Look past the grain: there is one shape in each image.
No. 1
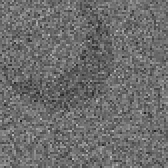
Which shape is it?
crescent
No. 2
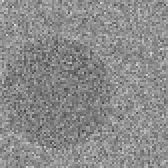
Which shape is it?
disc
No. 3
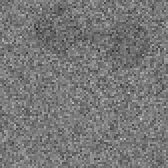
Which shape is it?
dumbbell
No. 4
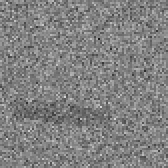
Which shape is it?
bar
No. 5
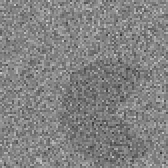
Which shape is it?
disc with a wedge cut out
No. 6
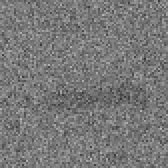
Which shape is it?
bar
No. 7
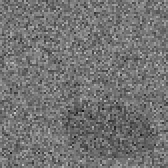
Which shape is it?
ellipse
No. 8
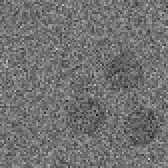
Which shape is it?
three dots
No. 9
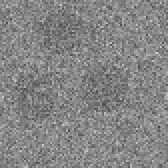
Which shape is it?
three dots
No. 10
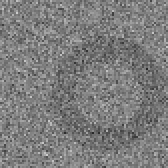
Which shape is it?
ring
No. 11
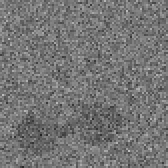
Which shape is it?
dumbbell
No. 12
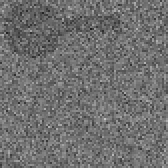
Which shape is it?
lollipop
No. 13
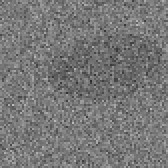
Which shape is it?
ellipse
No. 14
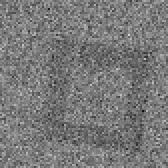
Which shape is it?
square frame
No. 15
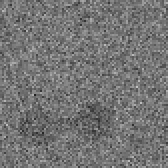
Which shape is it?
dumbbell
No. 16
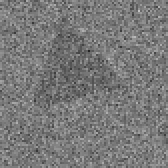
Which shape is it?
triangle
